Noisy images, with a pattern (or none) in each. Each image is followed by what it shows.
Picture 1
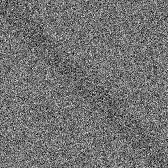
a diagonal band
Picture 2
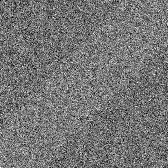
a diagonal band
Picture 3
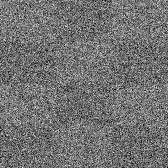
a checkerboard
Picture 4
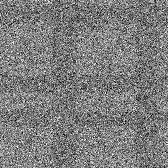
bands of rows crossing bands of columns
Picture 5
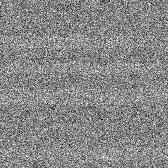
bands of rows
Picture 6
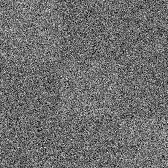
blocks along the diagonal
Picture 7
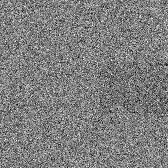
one block
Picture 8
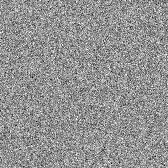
only noise
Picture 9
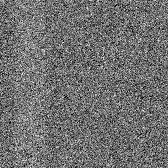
one band of columns
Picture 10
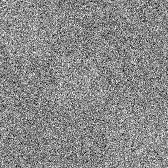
blocks along the diagonal
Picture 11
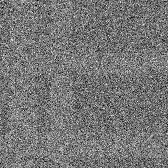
bands of rows crossing bands of columns
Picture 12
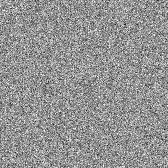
only noise
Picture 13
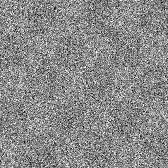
a checkerboard
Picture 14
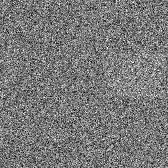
one block
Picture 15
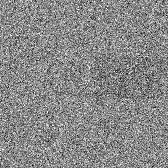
one block
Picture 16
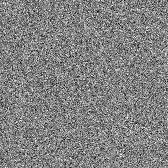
only noise
